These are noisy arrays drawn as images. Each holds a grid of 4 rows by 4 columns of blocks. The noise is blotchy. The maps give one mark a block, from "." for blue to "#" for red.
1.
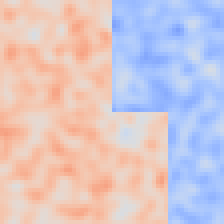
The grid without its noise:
##..
##..
###.
###.
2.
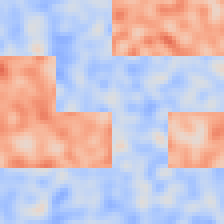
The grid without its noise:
..##
#...
##.#
....
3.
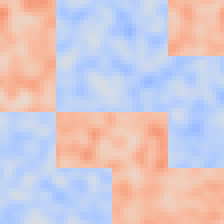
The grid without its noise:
#..#
#...
.##.
..##
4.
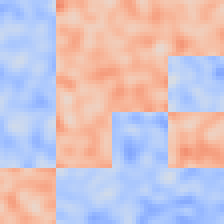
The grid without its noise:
.###
.##.
.#.#
#...
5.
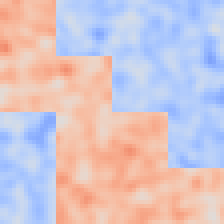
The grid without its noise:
#...
##..
.##.
.###
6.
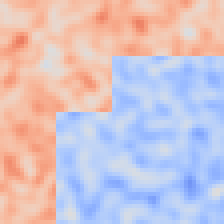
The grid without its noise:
####
##..
#...
#...
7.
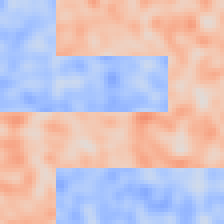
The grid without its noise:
.###
...#
####
#...
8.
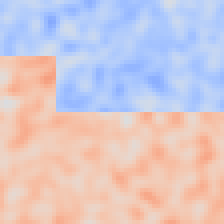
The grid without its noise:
....
#...
####
####
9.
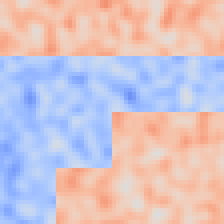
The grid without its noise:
####
....
..##
.###
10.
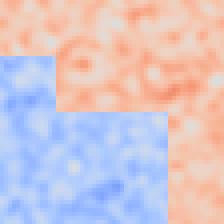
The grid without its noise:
####
.###
...#
...#
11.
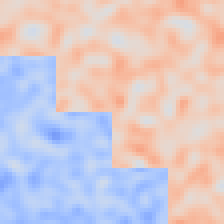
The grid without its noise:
####
.###
..##
...#
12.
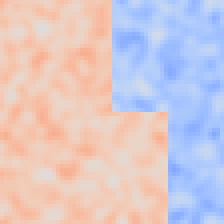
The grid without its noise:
##..
##..
###.
###.
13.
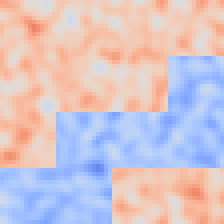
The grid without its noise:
####
###.
#...
..##
